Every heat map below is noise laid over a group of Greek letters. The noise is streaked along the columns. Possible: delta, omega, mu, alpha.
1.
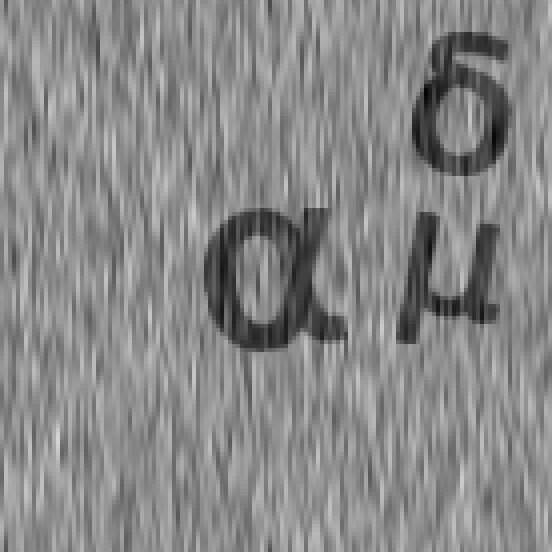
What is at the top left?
nothing
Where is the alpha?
centre
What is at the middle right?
mu
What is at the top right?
delta
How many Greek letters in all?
3
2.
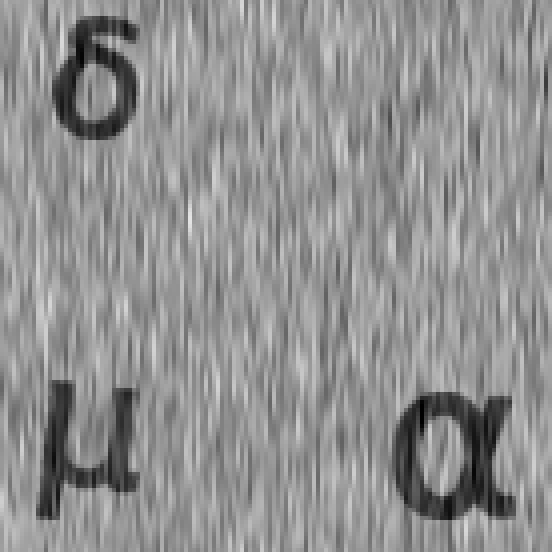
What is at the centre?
nothing
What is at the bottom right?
alpha
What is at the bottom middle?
nothing
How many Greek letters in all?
3
